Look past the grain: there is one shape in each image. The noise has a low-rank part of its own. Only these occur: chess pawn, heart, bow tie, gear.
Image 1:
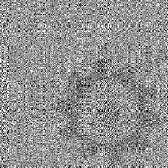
dark gear
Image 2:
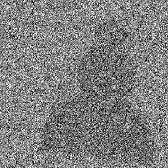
dark chess pawn
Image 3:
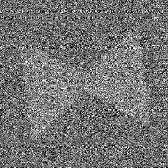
light bow tie
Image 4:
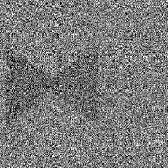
dark bow tie
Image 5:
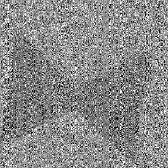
dark bow tie
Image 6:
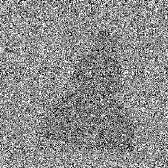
dark chess pawn
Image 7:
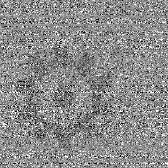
dark gear
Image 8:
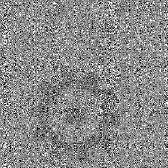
dark gear
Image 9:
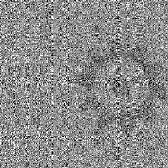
dark gear
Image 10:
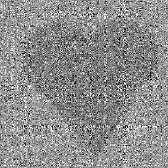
dark heart
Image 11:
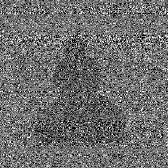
dark chess pawn
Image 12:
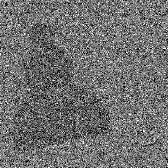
dark chess pawn
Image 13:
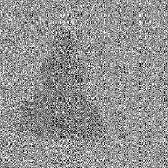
dark chess pawn
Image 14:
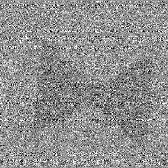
dark bow tie
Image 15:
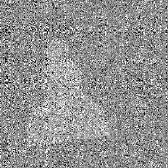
light chess pawn
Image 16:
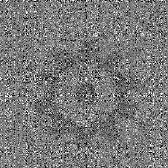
dark gear
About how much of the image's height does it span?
two thirds
